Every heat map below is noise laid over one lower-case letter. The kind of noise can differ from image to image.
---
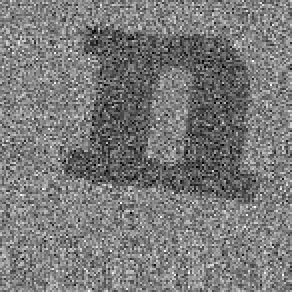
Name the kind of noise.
low rank plus noise
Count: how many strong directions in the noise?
three or four
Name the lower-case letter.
n
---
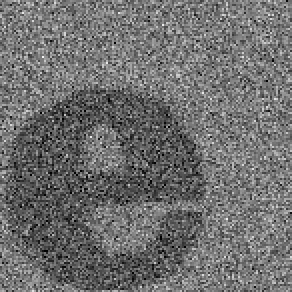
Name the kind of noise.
independent entries
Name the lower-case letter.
e
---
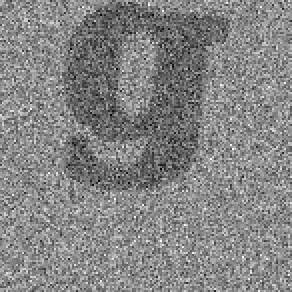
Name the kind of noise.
independent entries
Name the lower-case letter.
g
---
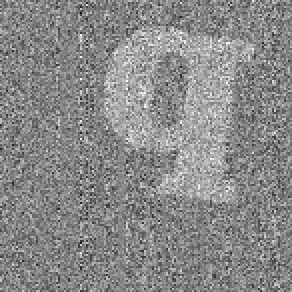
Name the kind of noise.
columns of uneven size
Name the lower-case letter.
q
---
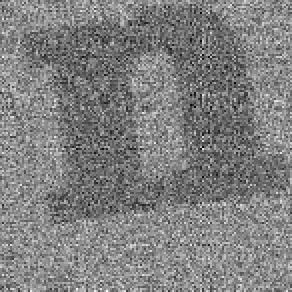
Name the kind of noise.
low rank plus noise
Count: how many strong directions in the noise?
two
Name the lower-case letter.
n
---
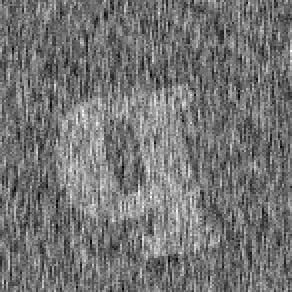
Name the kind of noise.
streaked along the columns
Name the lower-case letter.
q
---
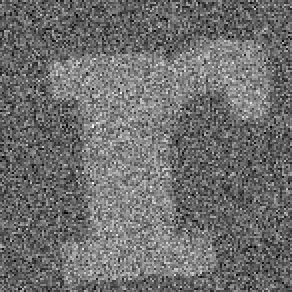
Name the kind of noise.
independent entries
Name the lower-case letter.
r
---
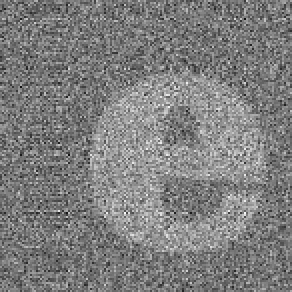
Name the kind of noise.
low rank plus noise
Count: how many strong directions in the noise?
one
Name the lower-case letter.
e
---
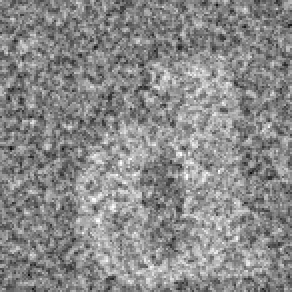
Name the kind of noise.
blotchy
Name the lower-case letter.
d
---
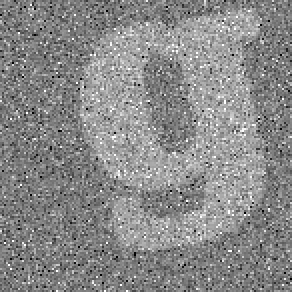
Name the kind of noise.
heavy tails
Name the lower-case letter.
g
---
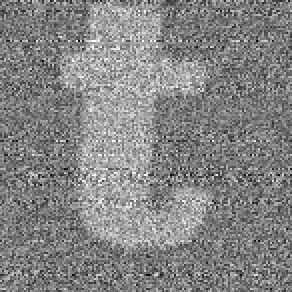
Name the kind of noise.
rows of uneven size
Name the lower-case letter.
t
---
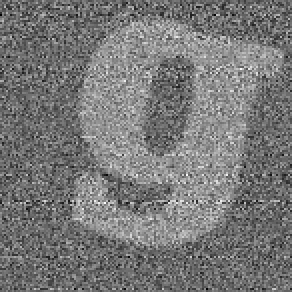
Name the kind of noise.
rows of uneven size
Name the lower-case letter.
g
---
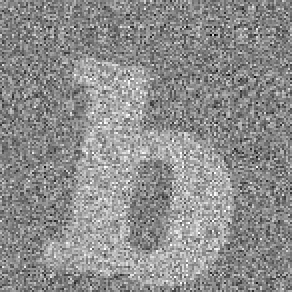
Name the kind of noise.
low rank plus noise
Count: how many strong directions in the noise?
two
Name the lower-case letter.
b
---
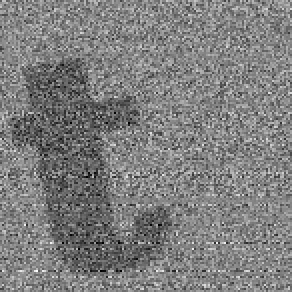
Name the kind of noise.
rows of uneven size
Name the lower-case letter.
t
